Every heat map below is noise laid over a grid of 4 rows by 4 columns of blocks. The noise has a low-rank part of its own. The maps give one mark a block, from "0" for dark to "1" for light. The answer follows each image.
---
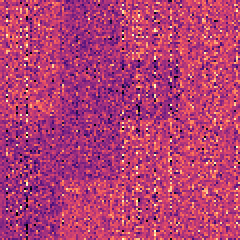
1011
1001
0011
0111
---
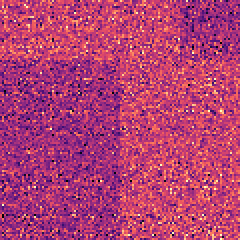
1110
0011
0011
0011
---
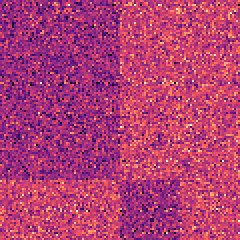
0011
0011
0011
1101
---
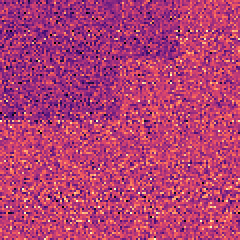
0001
0011
1111
1111
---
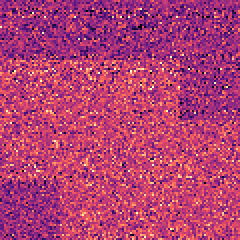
0000
1110
1111
0111
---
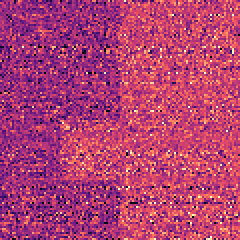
0011
0011
0111
0011
